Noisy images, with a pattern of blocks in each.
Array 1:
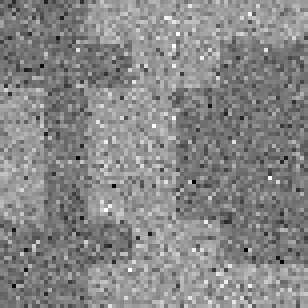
top and bottom mirror each other
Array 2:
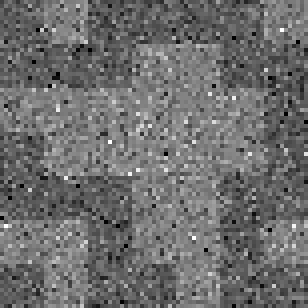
mirrored about the diagonal from the bottom left
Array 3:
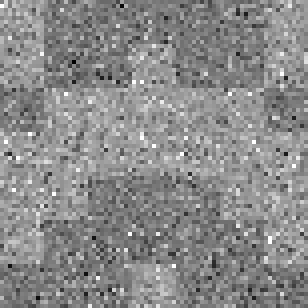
left and right mirror each other
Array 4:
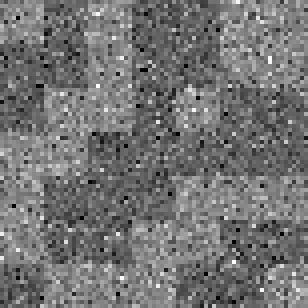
mirrored about the diagonal from the bottom left
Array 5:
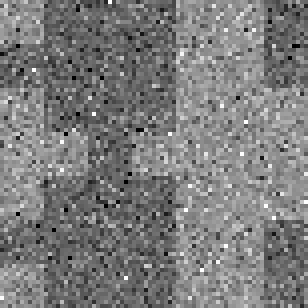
top and bottom mirror each other
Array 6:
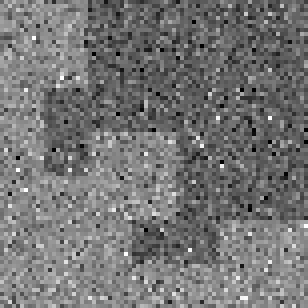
mirrored about the diagonal from the bottom left
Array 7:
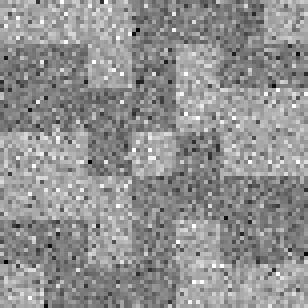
the same after a half turn
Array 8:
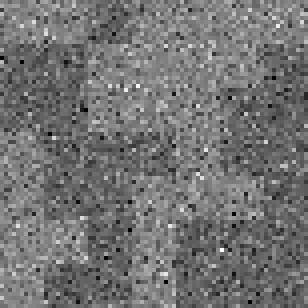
no symmetry
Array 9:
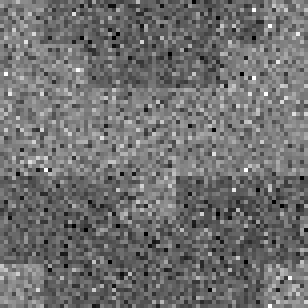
left and right mirror each other
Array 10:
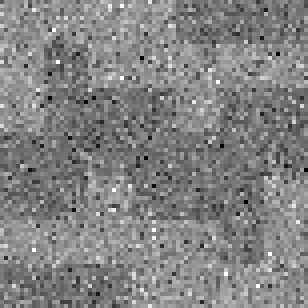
the same after a half turn
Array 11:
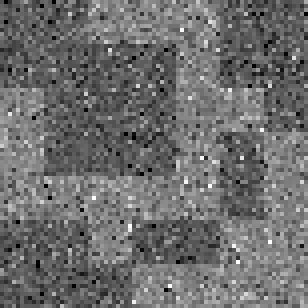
mirrored about the diagonal from the top left
